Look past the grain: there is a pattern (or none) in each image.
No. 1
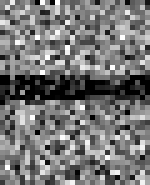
one band of rows
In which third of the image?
middle
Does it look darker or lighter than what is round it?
darker
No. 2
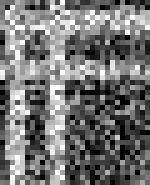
bands of rows crossing bands of columns
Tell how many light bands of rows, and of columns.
2 and 2
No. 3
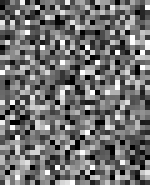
only noise
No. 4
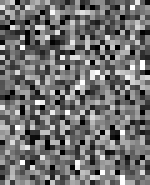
only noise
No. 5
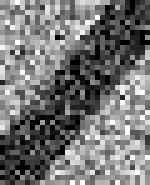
a diagonal band
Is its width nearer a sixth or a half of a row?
a half
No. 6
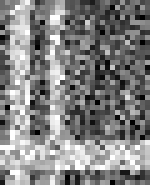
bands of rows crossing bands of columns
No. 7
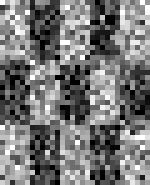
a checkerboard
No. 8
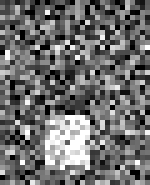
one block
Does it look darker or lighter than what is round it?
lighter
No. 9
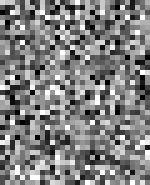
only noise
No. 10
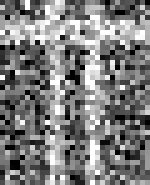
bands of rows crossing bands of columns
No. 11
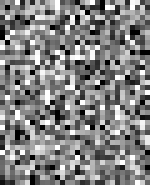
only noise
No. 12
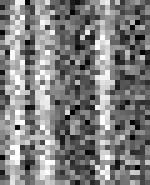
bands of columns
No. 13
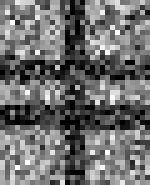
bands of rows crossing bands of columns
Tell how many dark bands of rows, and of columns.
2 and 1
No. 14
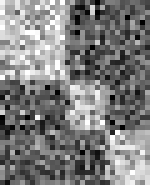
blocks along the diagonal
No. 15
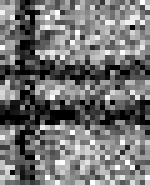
bands of rows crossing bands of columns
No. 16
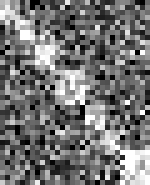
blocks along the diagonal
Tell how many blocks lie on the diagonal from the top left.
7
